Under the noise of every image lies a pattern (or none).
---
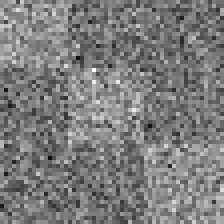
blocks along the diagonal
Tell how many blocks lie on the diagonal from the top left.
3
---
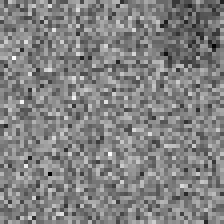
one block
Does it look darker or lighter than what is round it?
darker
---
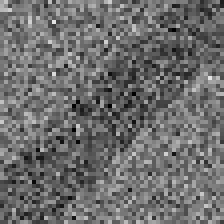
a diagonal band
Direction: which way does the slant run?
bottom left to top right
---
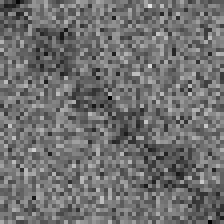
blocks along the diagonal
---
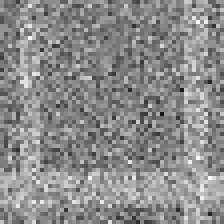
bands of rows crossing bands of columns
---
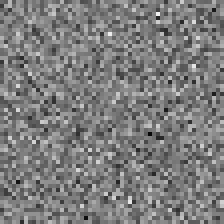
only noise
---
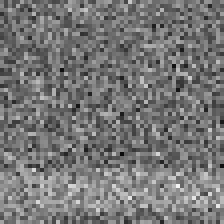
one band of rows
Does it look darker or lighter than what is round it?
lighter
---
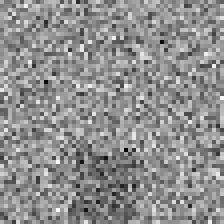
one block
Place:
bottom middle
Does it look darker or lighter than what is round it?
darker
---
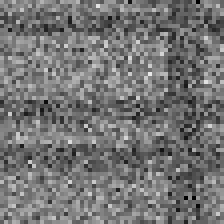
bands of rows crossing bands of columns
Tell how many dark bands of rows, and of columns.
3 and 1
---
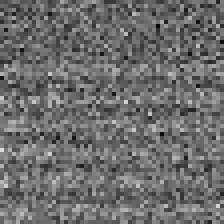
bands of rows
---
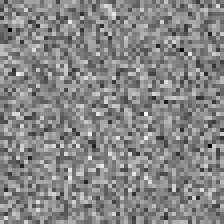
only noise
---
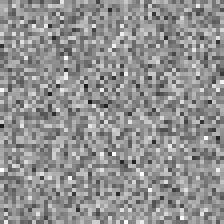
only noise
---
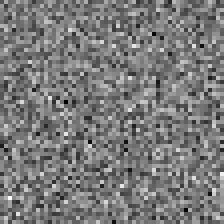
only noise
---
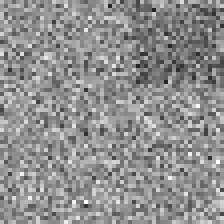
one block
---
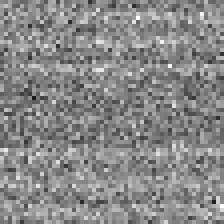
bands of rows
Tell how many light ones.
6
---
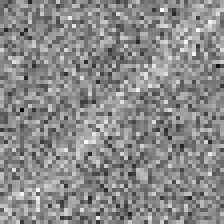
a diagonal band
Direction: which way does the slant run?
bottom left to top right
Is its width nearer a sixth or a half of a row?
a sixth
